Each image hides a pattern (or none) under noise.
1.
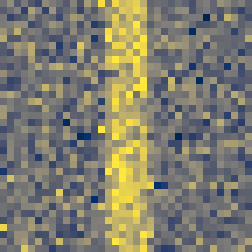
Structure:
one band of columns
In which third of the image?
middle
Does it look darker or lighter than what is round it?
lighter
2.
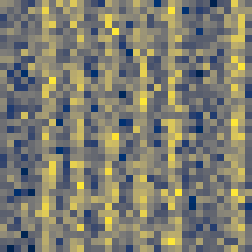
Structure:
bands of columns
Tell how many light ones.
6
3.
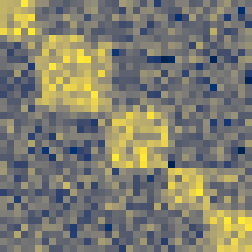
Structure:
blocks along the diagonal
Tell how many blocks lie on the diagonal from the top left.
5
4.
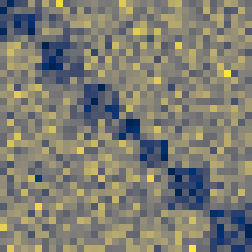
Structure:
blocks along the diagonal
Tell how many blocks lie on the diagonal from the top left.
7
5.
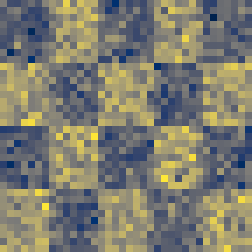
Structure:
a checkerboard
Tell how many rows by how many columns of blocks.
4 by 5
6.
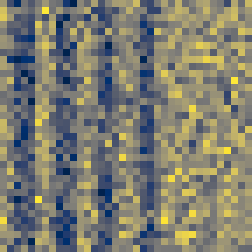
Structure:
bands of columns
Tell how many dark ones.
4
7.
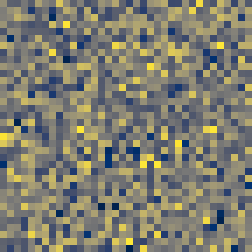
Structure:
only noise
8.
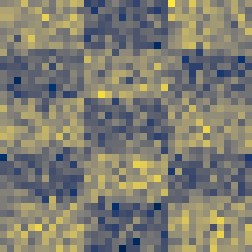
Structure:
a checkerboard
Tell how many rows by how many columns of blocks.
5 by 3
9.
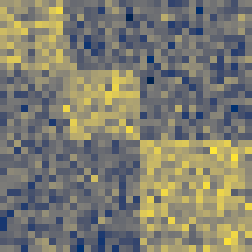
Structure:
blocks along the diagonal
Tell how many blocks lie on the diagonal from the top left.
3
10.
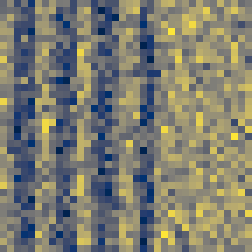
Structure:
bands of columns
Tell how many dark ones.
4
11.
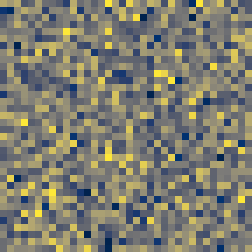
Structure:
only noise
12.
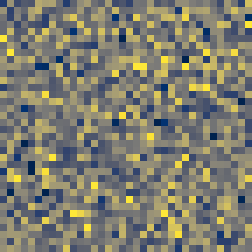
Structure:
only noise
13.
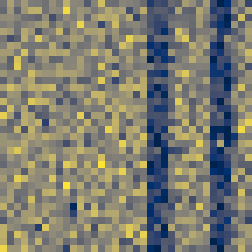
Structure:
bands of columns
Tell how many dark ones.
2
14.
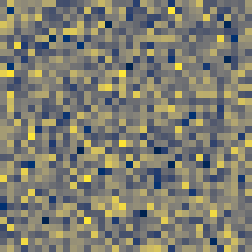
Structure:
only noise
